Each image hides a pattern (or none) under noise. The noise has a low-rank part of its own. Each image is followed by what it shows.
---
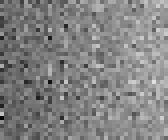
a smooth slope
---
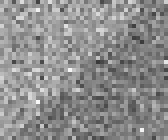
a sharp edge
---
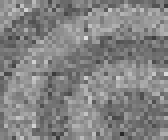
rings round one point
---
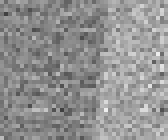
a sharp edge
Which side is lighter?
right
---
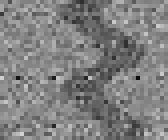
a wavy band
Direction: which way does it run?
top to bottom
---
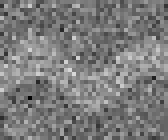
a wavy band
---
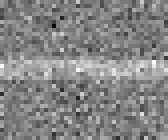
one horizontal stripe
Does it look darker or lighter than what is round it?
lighter
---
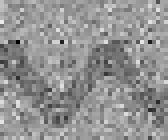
a wavy band
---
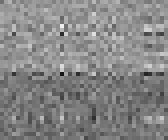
a sharp edge
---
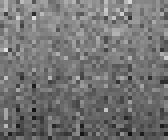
a smooth slope
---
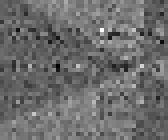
spokes from one point
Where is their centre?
middle right
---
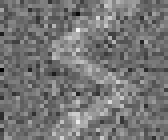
a wavy band
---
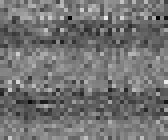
horizontal stripes
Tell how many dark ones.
2
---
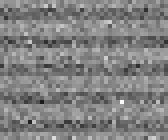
horizontal stripes
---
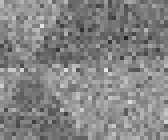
spokes from one point
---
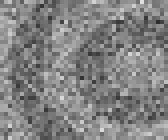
rings round one point
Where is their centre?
middle right
